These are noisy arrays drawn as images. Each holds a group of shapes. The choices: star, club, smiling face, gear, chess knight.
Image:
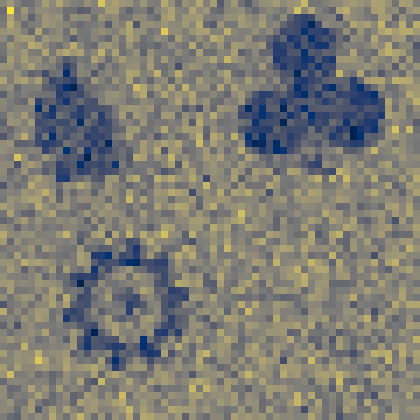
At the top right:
club
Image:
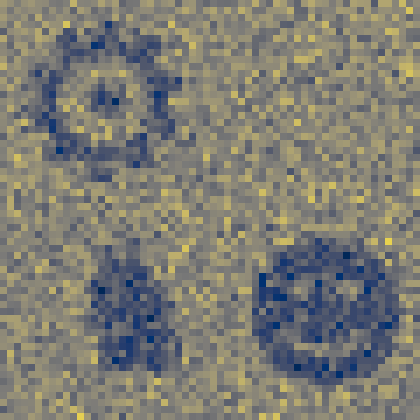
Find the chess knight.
bottom left
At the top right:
nothing
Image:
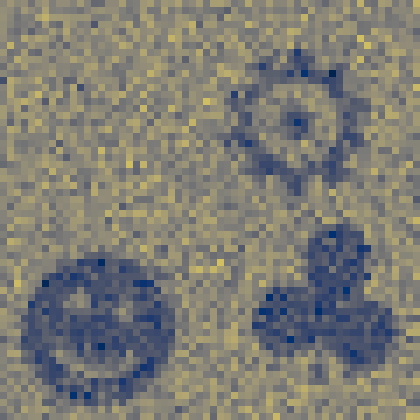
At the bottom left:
smiling face
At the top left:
nothing
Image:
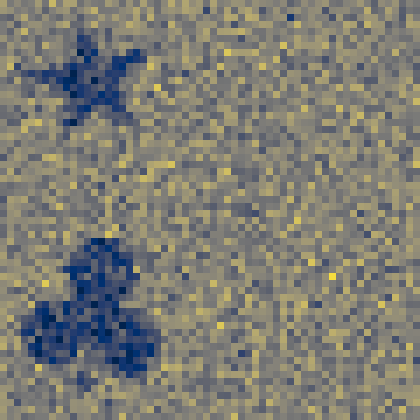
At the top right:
nothing
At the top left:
star
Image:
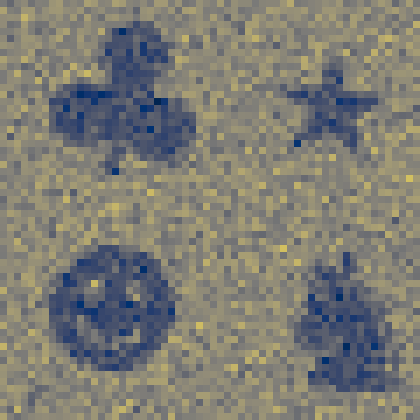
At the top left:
club
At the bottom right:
chess knight
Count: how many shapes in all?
4
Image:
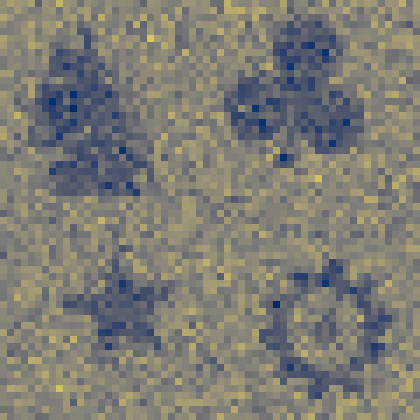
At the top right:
club
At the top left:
chess knight
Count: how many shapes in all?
4
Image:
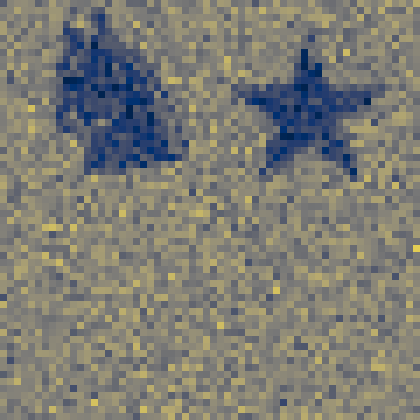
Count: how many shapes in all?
2
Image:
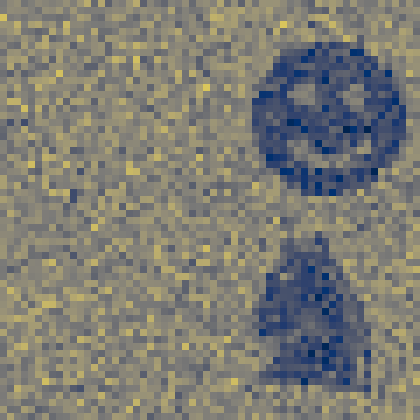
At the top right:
smiling face
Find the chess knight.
bottom right
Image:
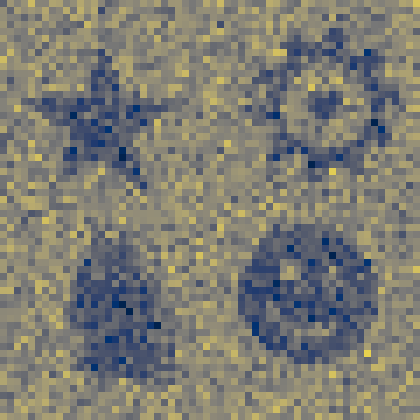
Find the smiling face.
bottom right
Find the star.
top left
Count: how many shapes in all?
4
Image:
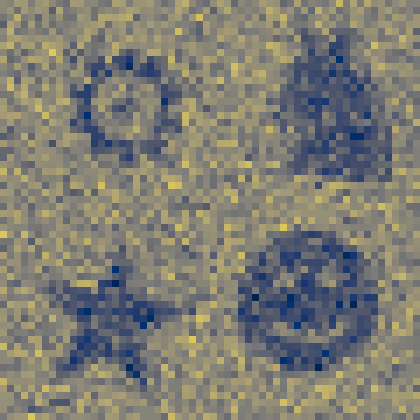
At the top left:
gear
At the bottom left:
star
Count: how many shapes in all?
4
